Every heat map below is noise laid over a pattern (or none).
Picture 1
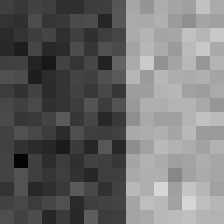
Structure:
a sharp edge
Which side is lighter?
right
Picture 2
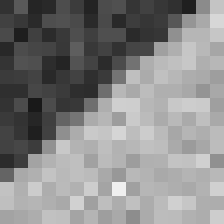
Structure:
a sharp edge
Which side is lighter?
bottom right
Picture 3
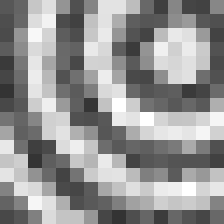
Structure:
rings round one point
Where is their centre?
top right
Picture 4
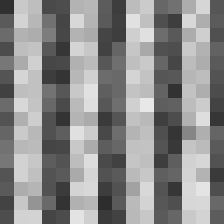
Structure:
vertical stripes
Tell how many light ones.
4
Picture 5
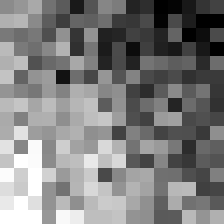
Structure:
a smooth slope
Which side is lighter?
bottom left
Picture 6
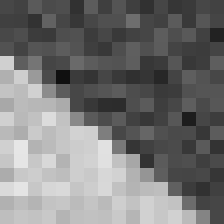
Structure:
a sharp edge
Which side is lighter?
bottom left
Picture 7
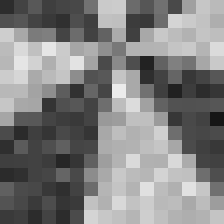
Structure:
spokes from one point
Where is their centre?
top middle
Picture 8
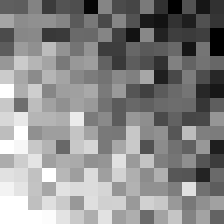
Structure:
a smooth slope
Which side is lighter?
bottom left
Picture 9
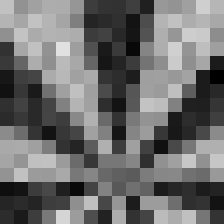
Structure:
spokes from one point
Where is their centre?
bottom middle
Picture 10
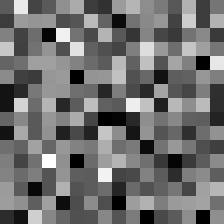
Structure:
only noise
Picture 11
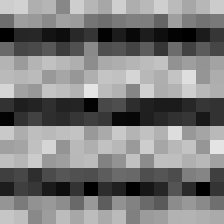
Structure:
horizontal stripes
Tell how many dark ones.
3
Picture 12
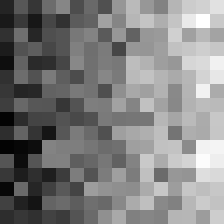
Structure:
a smooth slope
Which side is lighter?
right
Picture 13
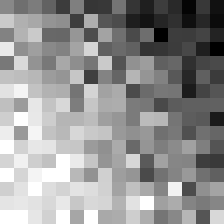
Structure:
a smooth slope
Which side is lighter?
bottom left
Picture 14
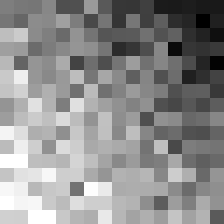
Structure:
a smooth slope
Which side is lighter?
bottom left
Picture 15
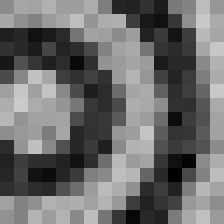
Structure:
rings round one point
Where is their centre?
middle left
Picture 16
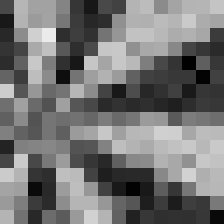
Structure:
spokes from one point
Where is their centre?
middle left
